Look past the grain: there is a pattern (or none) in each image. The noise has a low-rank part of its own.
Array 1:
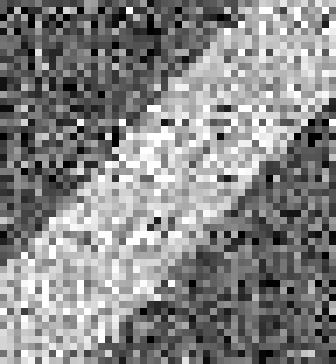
a diagonal band
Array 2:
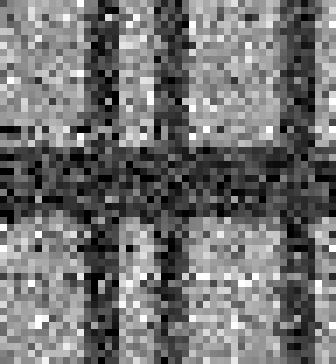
bands of rows crossing bands of columns
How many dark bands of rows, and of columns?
1 and 3
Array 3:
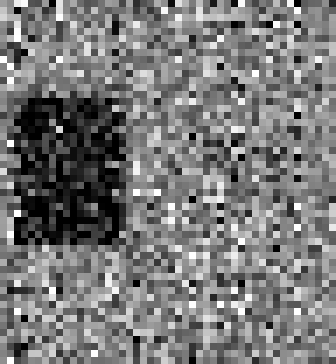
one block
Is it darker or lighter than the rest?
darker
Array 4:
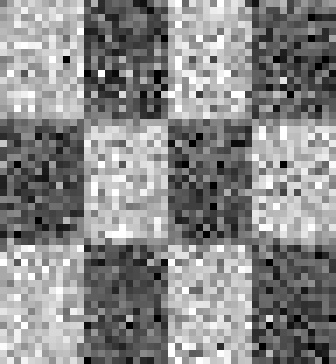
a checkerboard
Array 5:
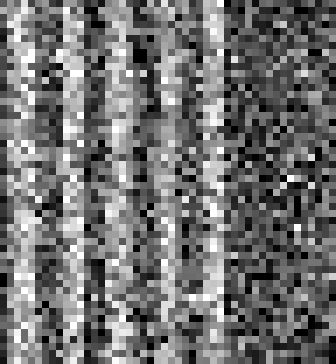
bands of columns
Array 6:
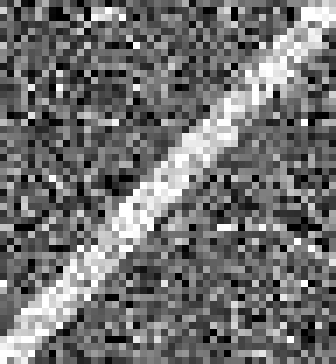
a diagonal band
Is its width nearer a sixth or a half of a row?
a sixth
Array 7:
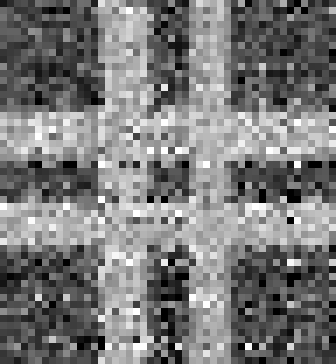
bands of rows crossing bands of columns
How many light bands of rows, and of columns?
2 and 2
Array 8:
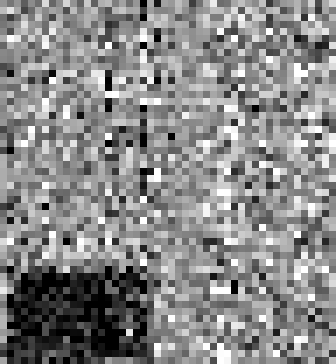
one block
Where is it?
bottom left
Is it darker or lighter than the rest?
darker
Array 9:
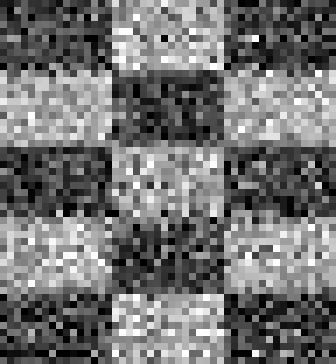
a checkerboard
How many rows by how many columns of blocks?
5 by 3
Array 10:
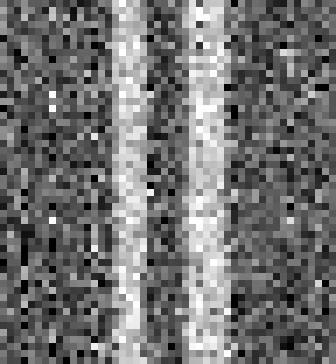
bands of columns
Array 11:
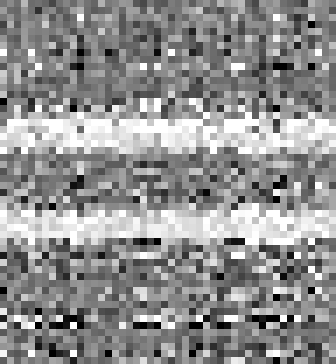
bands of rows
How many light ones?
2
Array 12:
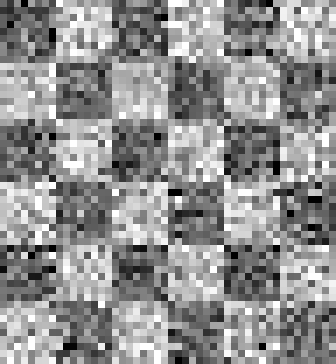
a checkerboard
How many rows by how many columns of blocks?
6 by 6
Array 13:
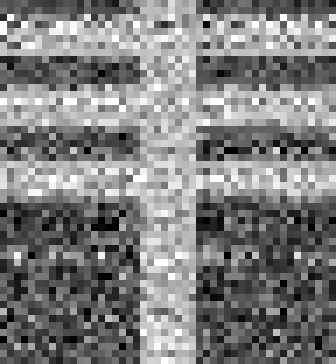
bands of rows crossing bands of columns
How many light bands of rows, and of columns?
3 and 1
